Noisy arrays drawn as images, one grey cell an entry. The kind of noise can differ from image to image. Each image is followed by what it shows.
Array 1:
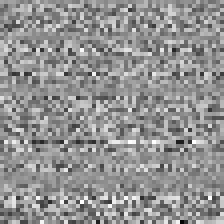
rows of uneven size
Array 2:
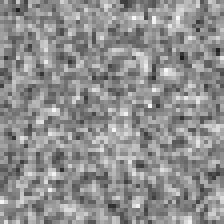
blotchy
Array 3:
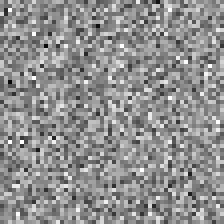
independent entries
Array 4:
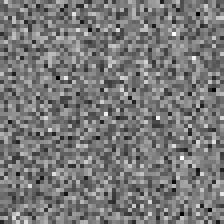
independent entries
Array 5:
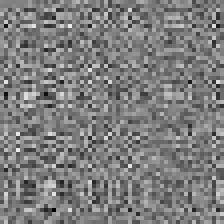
low rank plus noise
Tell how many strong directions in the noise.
one
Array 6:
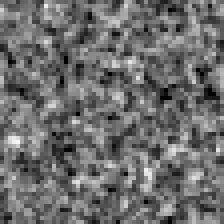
blotchy
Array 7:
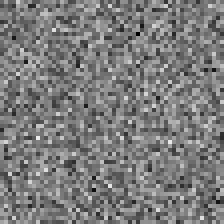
independent entries
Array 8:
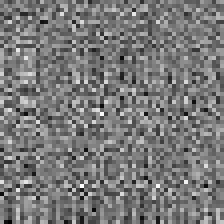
low rank plus noise
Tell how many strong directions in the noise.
two
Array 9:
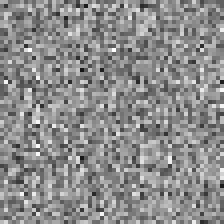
low rank plus noise
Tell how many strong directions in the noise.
five to eight
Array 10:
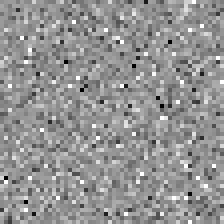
heavy tails
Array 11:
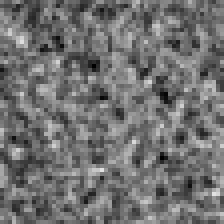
blotchy
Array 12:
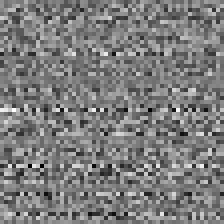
rows of uneven size
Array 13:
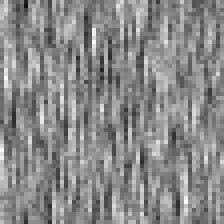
streaked along the columns
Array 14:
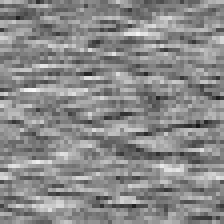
streaked along the rows
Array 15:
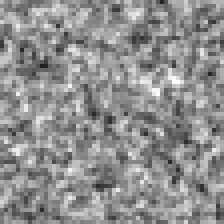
blotchy
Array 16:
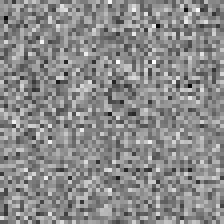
low rank plus noise
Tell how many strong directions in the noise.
five to eight
